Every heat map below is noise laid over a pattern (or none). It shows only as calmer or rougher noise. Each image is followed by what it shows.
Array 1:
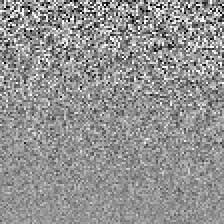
a smooth slope
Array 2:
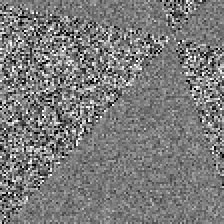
spokes from one point
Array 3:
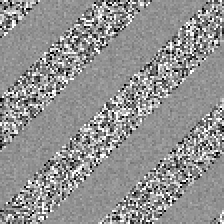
diagonal stripes
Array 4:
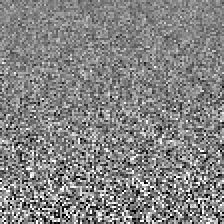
a smooth slope
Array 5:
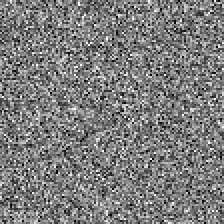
only noise
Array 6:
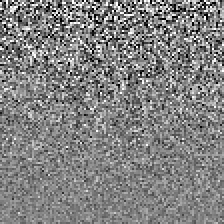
a smooth slope
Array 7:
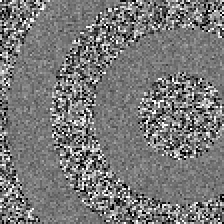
rings round one point
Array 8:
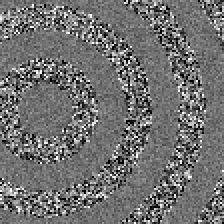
rings round one point
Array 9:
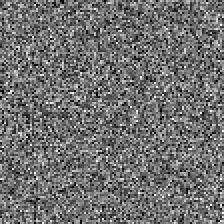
only noise
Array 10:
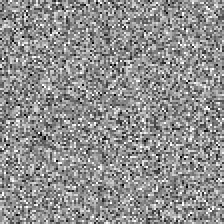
only noise
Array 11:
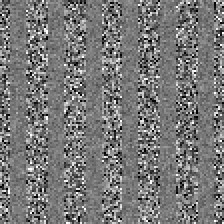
vertical stripes
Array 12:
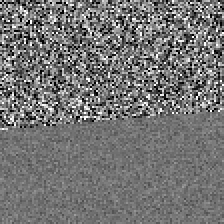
a sharp edge
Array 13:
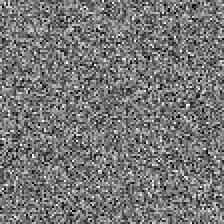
only noise
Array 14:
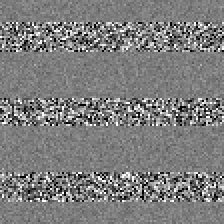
horizontal stripes
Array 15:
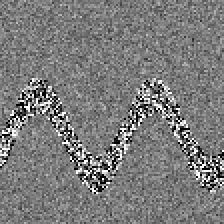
a wavy band
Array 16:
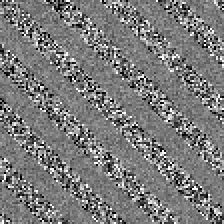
diagonal stripes
